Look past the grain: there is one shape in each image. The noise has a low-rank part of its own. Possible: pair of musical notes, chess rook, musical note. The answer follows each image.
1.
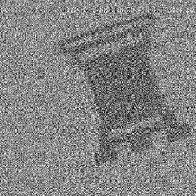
chess rook
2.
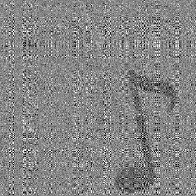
musical note
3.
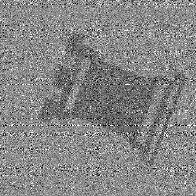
chess rook
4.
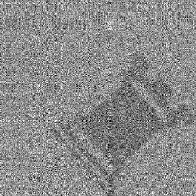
chess rook
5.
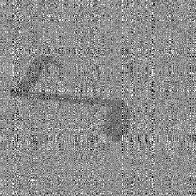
musical note
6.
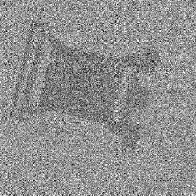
chess rook
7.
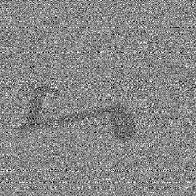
musical note
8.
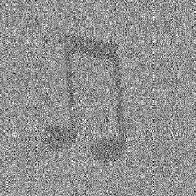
pair of musical notes
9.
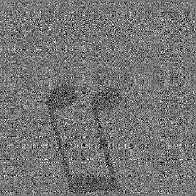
pair of musical notes
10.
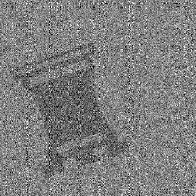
chess rook
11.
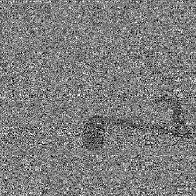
musical note
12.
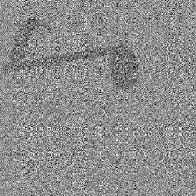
musical note
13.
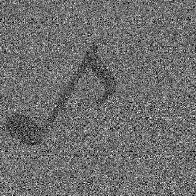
musical note
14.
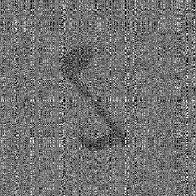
musical note
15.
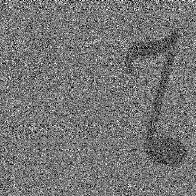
musical note
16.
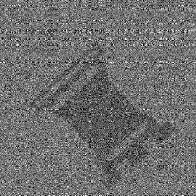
chess rook
